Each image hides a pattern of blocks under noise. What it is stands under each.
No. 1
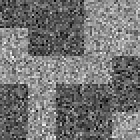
no symmetry
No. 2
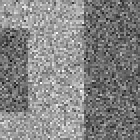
top and bottom mirror each other
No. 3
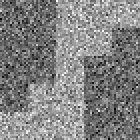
the same after a half turn
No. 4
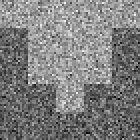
left and right mirror each other
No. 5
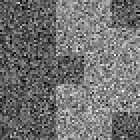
top and bottom mirror each other
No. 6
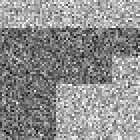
no symmetry
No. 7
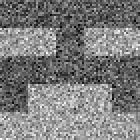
left and right mirror each other
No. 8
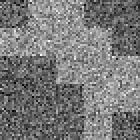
mirrored about the diagonal from the bottom left
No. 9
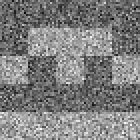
left and right mirror each other
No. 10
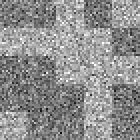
mirrored about the diagonal from the bottom left
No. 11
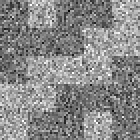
the same after a half turn
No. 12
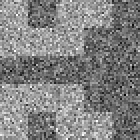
top and bottom mirror each other
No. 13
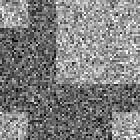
mirrored about the diagonal from the bottom left
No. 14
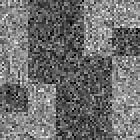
the same after a half turn
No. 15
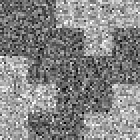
mirrored about the diagonal from the top left
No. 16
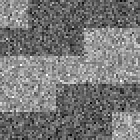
the same after a half turn
